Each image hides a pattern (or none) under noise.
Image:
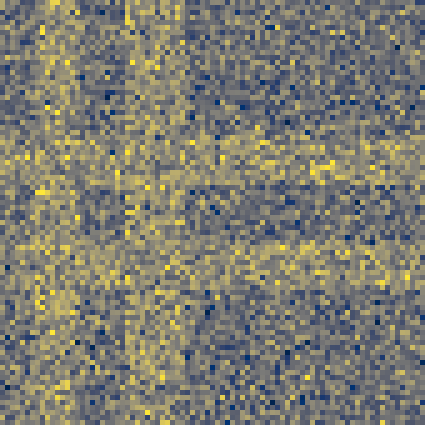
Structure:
bands of rows crossing bands of columns
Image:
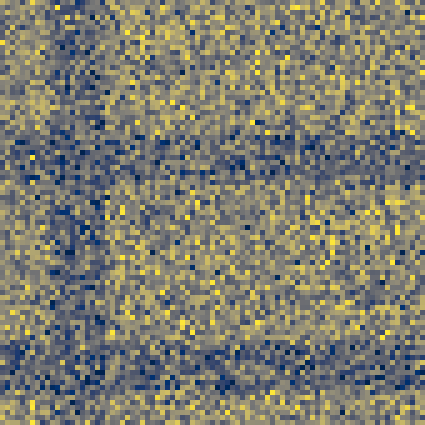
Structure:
bands of rows crossing bands of columns
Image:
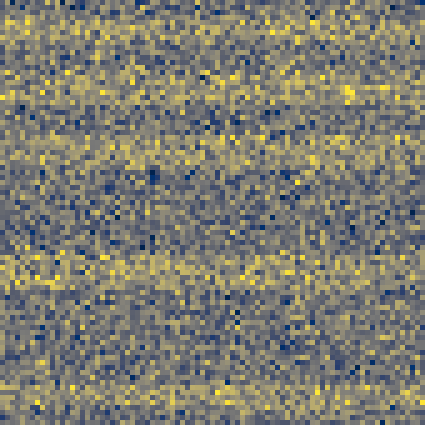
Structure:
bands of rows
